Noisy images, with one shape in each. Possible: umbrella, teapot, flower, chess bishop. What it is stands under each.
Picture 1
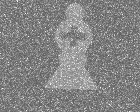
chess bishop
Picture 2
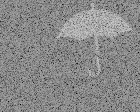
umbrella
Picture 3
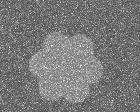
flower
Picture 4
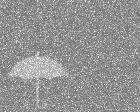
umbrella
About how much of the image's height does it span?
half
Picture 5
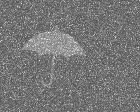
umbrella
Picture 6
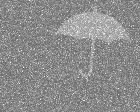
umbrella
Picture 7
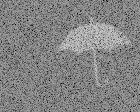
umbrella
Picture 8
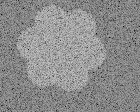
flower
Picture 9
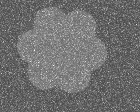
flower
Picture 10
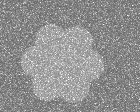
flower
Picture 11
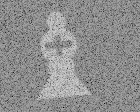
chess bishop
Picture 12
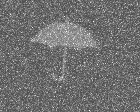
umbrella
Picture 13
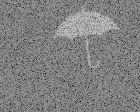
umbrella
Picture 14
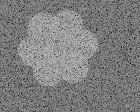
flower
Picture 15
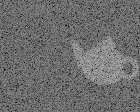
teapot
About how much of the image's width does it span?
half
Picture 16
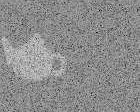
teapot
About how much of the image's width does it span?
half
